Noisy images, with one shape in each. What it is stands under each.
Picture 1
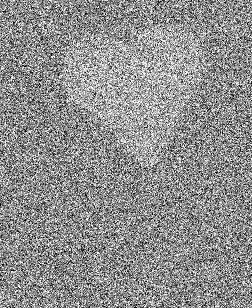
heart
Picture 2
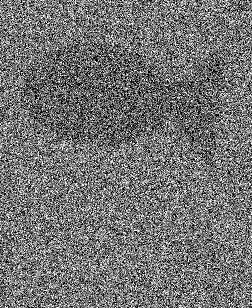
fish
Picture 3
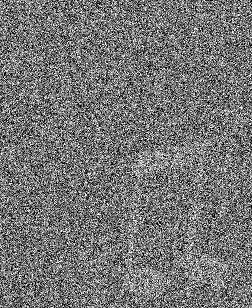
pair of musical notes
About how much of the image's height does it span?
half
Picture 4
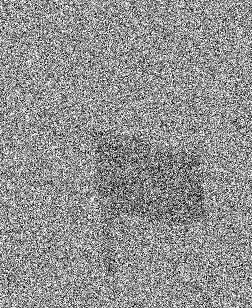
flag
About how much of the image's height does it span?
half
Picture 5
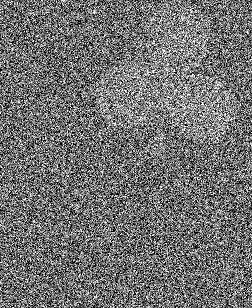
club
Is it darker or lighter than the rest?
lighter
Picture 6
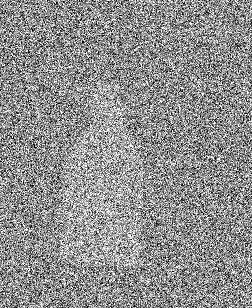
bottle
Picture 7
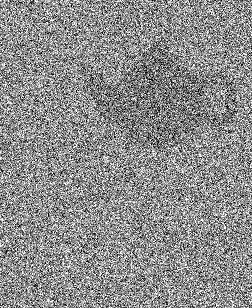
teapot
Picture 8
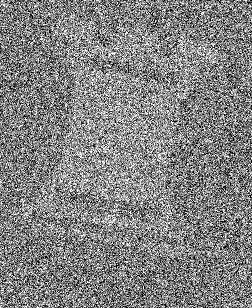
chess rook
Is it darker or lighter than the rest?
lighter
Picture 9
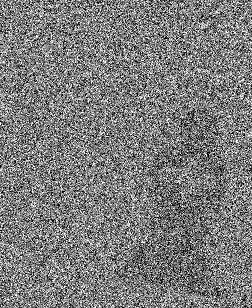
chess bishop
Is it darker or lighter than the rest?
darker
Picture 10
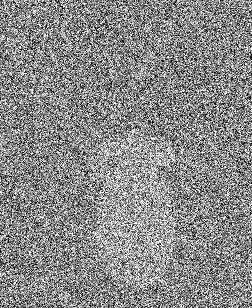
footprint
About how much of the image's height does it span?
half
